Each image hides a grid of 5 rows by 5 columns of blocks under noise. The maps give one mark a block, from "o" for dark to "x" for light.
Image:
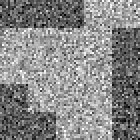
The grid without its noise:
oooxx
xxxxo
xxxxo
oxxxo
ooxxo
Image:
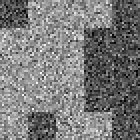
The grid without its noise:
oxxxo
xxxoo
xxxoo
xxxoo
xoxxo
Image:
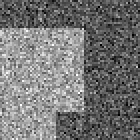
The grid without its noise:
ooooo
xxxoo
xxxoo
xxxoo
xxooo
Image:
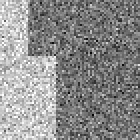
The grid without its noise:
xoooo
xoooo
xxooo
xxooo
xxooo
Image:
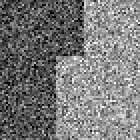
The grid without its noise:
oooxx
oooxx
ooxxx
ooxxx
ooxxx
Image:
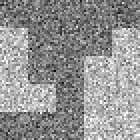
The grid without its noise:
ooooo
xooox
xooxx
xxoxx
oooxx
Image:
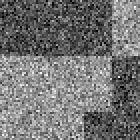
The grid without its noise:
oooox
oooox
xxxxo
xxxxo
xxxoo
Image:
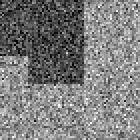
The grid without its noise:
oooxx
oooxx
xooxx
xxxxx
xxxxx
